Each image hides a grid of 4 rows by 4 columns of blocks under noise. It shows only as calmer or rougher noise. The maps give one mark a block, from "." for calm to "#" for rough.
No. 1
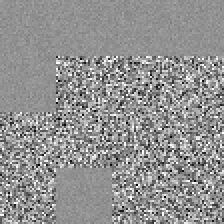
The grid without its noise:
. . . .
. # # #
# # # #
# . # #
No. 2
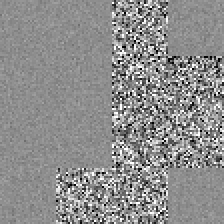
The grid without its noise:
. . # .
. . # #
. . # #
. # # .
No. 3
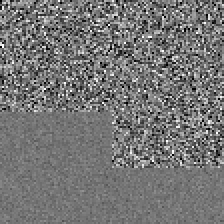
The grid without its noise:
# # # #
# # # #
. . # #
. . . .
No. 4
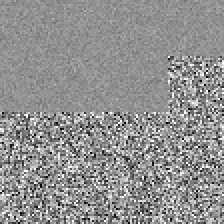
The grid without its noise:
. . . .
. . . #
# # # #
# # # #
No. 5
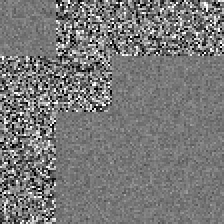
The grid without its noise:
. # # #
# # . .
# . . .
# . . .
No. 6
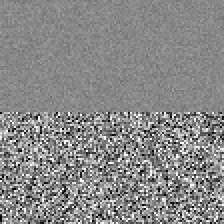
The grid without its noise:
. . . .
. . . .
# # # #
# # # #
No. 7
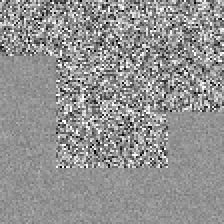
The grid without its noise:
# # # #
. # # #
. # # .
. . . .
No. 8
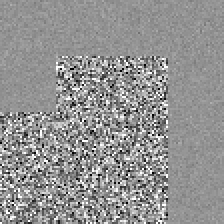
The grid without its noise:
. . . .
. # # .
# # # .
# # # .
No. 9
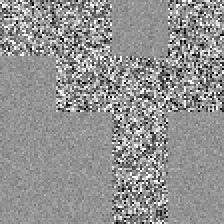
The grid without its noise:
# # . #
. # # #
. . # .
. . # .
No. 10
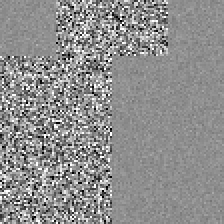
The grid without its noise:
. # # .
# # . .
# # . .
# # . .
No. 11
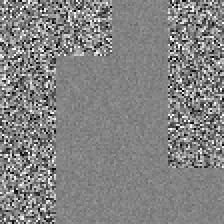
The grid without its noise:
# # . #
# . . #
# . . #
# . . .
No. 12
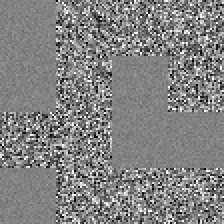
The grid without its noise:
. # # #
. # . #
# # . .
. # # #
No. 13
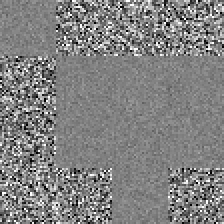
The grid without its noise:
. # # #
# . . .
# . . .
# # . #
